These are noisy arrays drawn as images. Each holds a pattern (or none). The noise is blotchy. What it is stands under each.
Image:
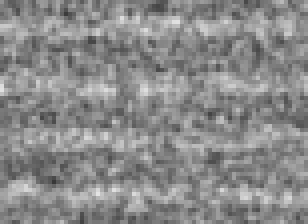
horizontal stripes
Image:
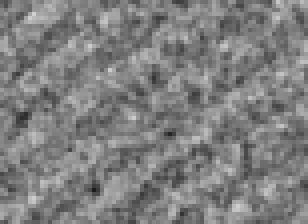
diagonal stripes
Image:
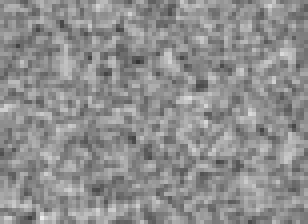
only noise
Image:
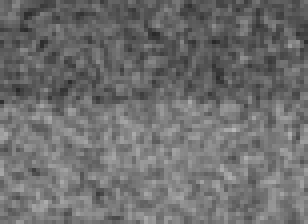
a sharp edge
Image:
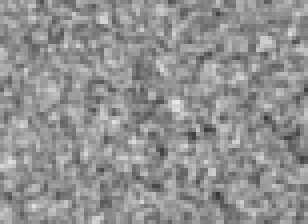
only noise
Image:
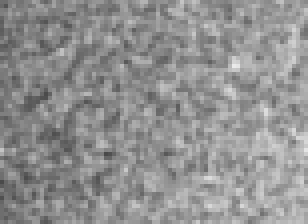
a smooth slope
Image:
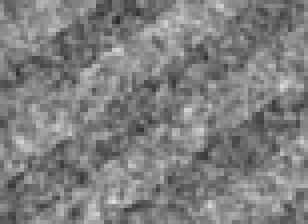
diagonal stripes
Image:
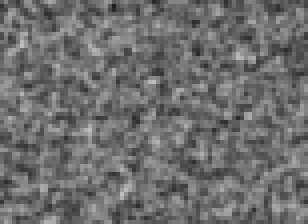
only noise
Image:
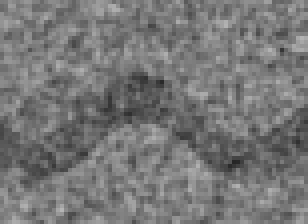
a wavy band
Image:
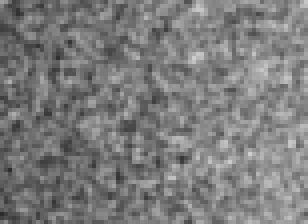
a smooth slope
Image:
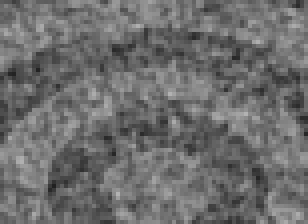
rings round one point
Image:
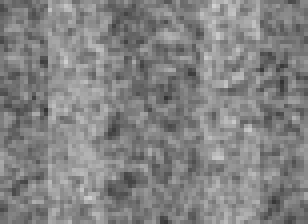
vertical stripes
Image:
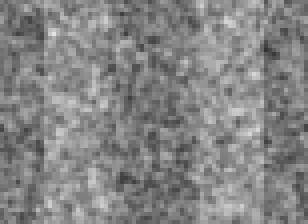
vertical stripes
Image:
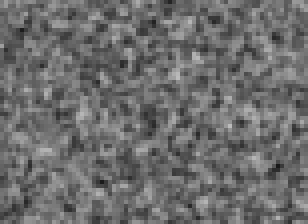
only noise
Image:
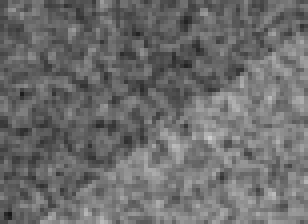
a sharp edge
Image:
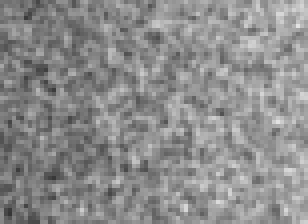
a smooth slope
